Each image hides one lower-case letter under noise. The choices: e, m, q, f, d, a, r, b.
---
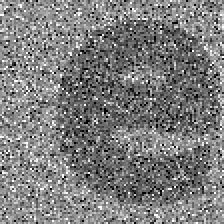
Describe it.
dark e
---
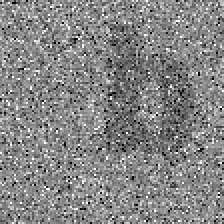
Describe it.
dark b
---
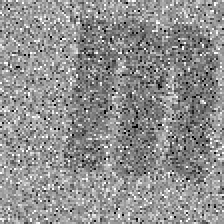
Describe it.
dark m
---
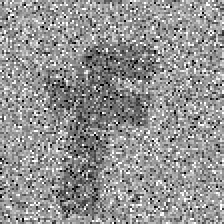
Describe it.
dark f
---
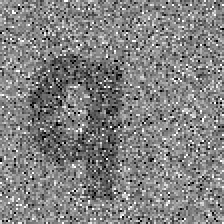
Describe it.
dark q
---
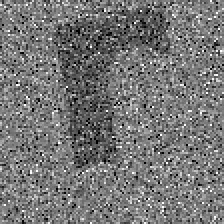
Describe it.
dark r
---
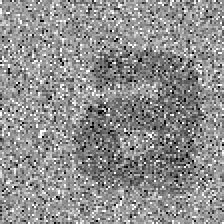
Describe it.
dark a
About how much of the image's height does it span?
two thirds
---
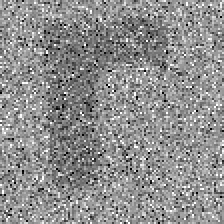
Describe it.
dark r
